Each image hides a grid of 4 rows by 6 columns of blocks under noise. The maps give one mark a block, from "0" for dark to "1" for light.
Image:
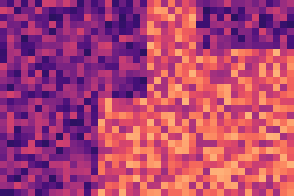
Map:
0 0 0 1 0 0
0 0 0 1 1 1
0 0 1 1 1 1
0 0 1 1 1 1
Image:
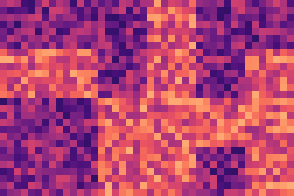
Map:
0 0 0 1 0 0
1 1 0 1 0 1
0 0 1 1 1 1
0 0 1 1 0 1
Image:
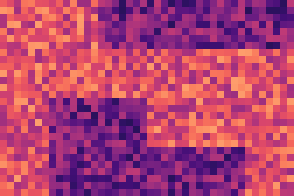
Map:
1 1 0 0 0 0
1 1 1 1 1 1
1 0 0 1 1 1
1 0 0 0 0 1
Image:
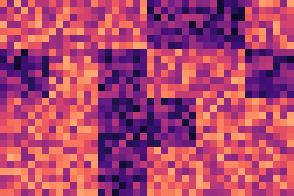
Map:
1 1 1 0 0 1
0 1 0 1 1 0
1 1 0 0 1 1
1 1 0 1 1 1
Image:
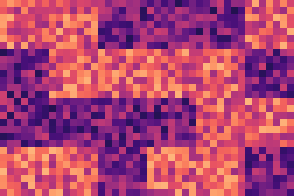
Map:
1 1 0 0 0 1
0 1 1 1 1 0
0 0 0 0 1 1
1 1 0 1 1 0
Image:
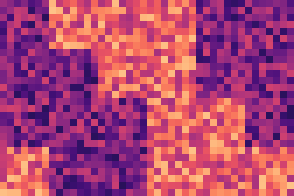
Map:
0 1 1 1 0 0
0 0 1 1 0 0
0 0 0 1 1 0
1 0 0 1 1 1
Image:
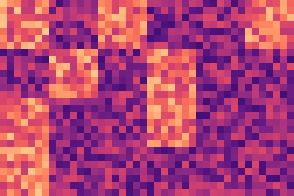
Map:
1 0 1 0 0 1
0 1 0 1 0 0
1 0 0 1 0 0
1 0 0 0 0 0
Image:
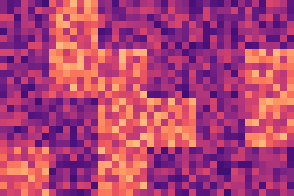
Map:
0 1 0 0 0 0
0 1 1 0 0 1
0 0 1 1 0 1
1 0 1 0 0 0
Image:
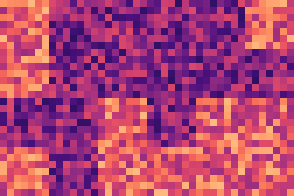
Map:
1 0 0 0 0 1
1 0 0 0 0 0
0 0 1 0 1 1
1 0 1 1 1 1
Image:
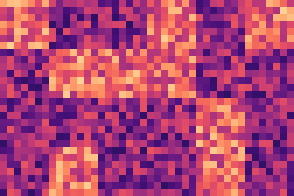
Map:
1 0 0 1 0 1
0 1 1 1 0 0
0 0 0 0 1 0
0 1 0 0 1 0
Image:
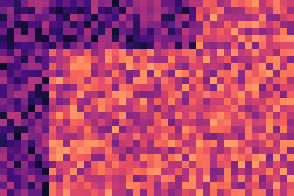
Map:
0 0 0 0 1 1
0 1 1 1 1 1
0 1 1 1 1 1
0 1 1 1 1 1
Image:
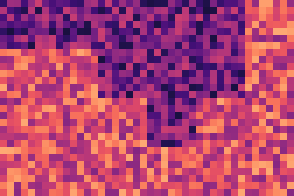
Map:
0 0 0 0 0 1
1 1 0 0 0 1
1 1 1 0 1 1
1 1 1 1 1 1
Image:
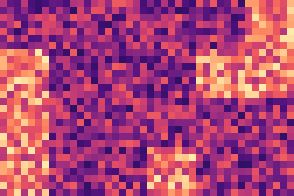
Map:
0 0 0 0 0 1
1 0 0 0 1 1
1 0 0 0 0 0
1 0 0 1 0 0
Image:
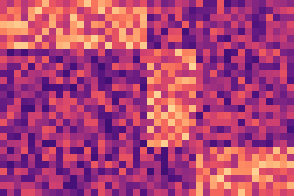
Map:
1 1 1 0 0 0
0 0 0 1 0 0
0 0 0 1 0 0
0 0 0 0 1 1
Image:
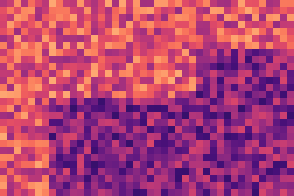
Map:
1 1 1 1 1 1
1 1 1 1 0 0
1 0 0 0 0 0
1 0 0 0 0 0
